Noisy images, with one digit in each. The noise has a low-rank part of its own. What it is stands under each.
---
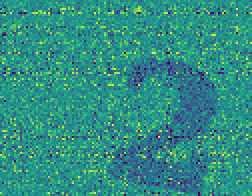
2
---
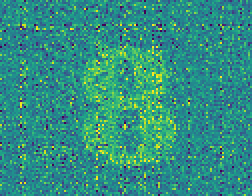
8
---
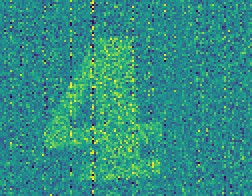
4
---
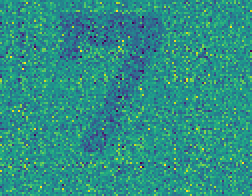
7
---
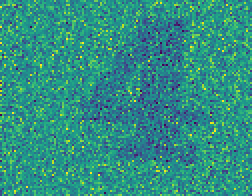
4
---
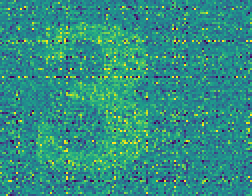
3
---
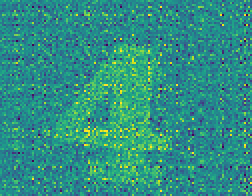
4
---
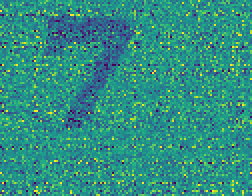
7
